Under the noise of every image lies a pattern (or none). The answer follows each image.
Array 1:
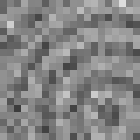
rings round one point
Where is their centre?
bottom right
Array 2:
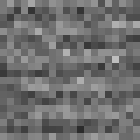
horizontal stripes
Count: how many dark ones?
5
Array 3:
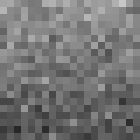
a smooth slope
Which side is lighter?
top
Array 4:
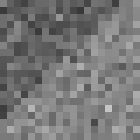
a sharp edge
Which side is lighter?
bottom right
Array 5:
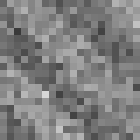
diagonal stripes
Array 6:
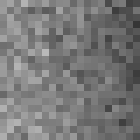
a smooth slope
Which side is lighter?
left
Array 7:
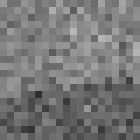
a sharp edge
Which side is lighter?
top
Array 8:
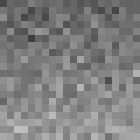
a smooth slope
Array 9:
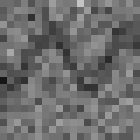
a wavy band
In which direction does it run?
left to right
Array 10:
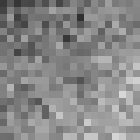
a smooth slope
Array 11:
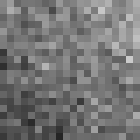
a smooth slope
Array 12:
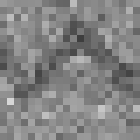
a wavy band
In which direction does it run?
left to right
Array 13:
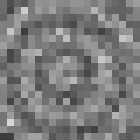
rings round one point
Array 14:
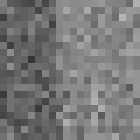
a sharp edge
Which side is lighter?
right
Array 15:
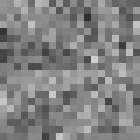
spokes from one point
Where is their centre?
middle right
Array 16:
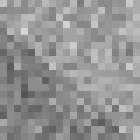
a sharp edge
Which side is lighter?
top right
